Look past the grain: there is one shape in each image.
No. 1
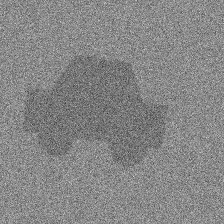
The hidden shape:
car
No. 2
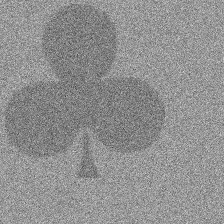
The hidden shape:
club
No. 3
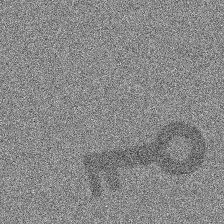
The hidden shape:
key
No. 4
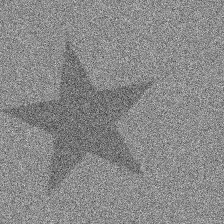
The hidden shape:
star
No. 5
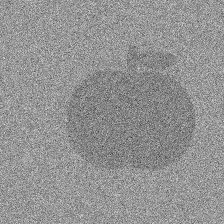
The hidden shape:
apple
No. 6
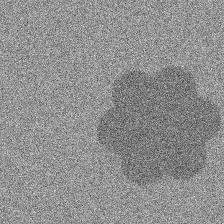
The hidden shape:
flower
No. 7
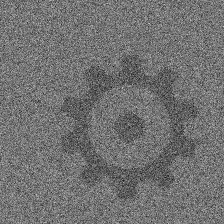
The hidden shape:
gear
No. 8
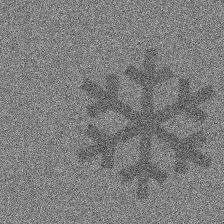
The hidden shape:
snowflake
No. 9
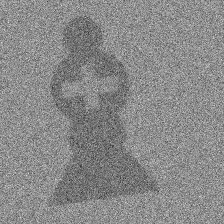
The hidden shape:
chess bishop
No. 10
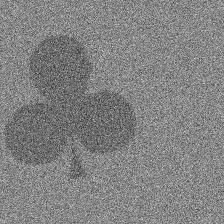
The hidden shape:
club
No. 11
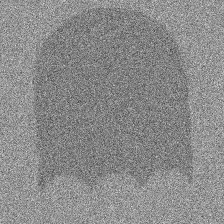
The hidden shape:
ghost
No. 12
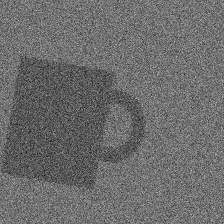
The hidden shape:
cup
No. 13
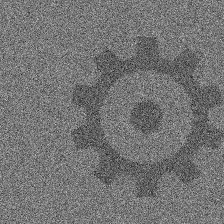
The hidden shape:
gear
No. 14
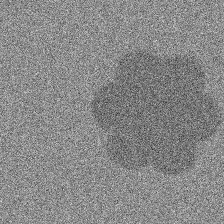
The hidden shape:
flower
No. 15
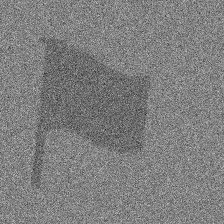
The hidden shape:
flag
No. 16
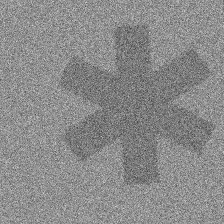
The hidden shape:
asterisk
